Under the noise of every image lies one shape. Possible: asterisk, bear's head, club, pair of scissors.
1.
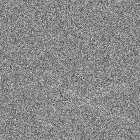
pair of scissors
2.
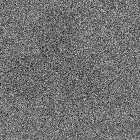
club
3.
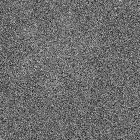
asterisk
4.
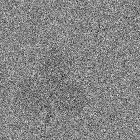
club
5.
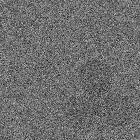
club
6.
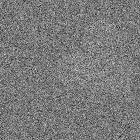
club
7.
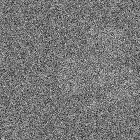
club
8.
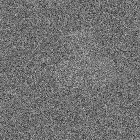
club
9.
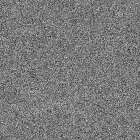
pair of scissors
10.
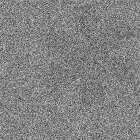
asterisk
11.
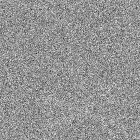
pair of scissors
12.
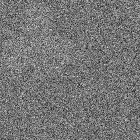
club
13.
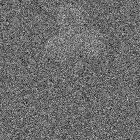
club
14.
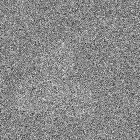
club
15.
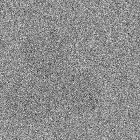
club
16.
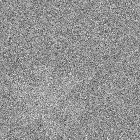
asterisk
